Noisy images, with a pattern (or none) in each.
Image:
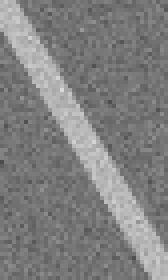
a diagonal band
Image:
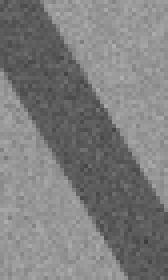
a diagonal band
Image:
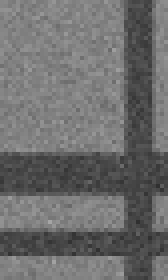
bands of rows crossing bands of columns
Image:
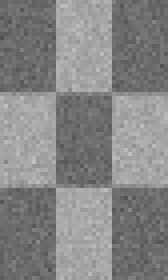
a checkerboard
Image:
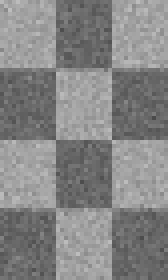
a checkerboard
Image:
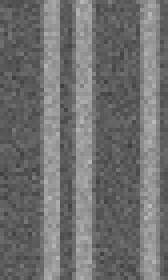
bands of columns
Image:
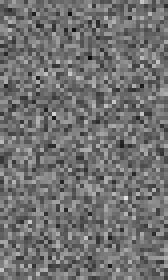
only noise
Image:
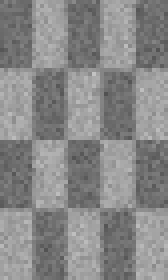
a checkerboard
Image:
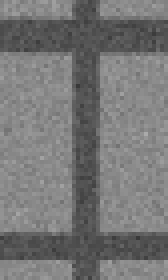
bands of rows crossing bands of columns
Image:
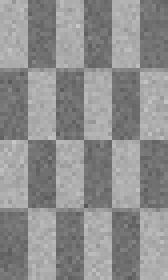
a checkerboard
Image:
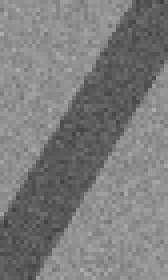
a diagonal band
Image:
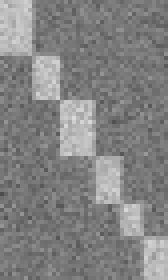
blocks along the diagonal
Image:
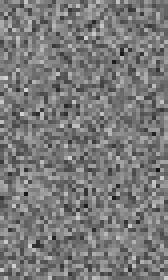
only noise
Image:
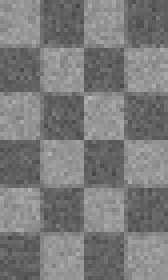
a checkerboard
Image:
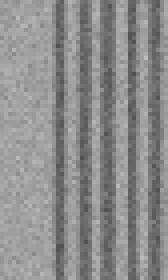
bands of columns
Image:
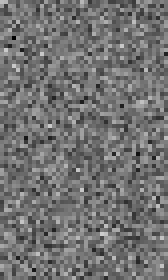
only noise
